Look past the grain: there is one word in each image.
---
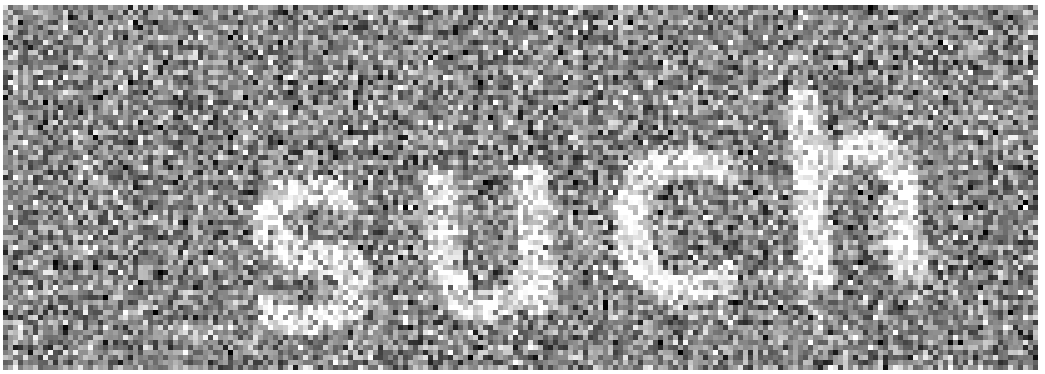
such
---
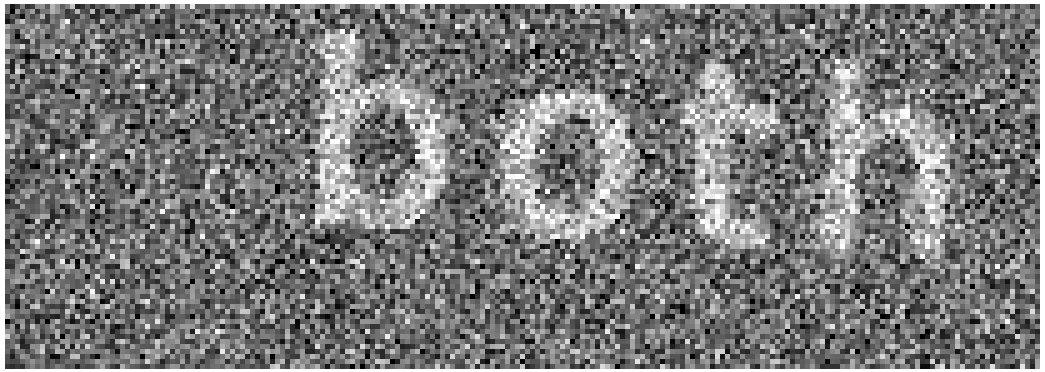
both
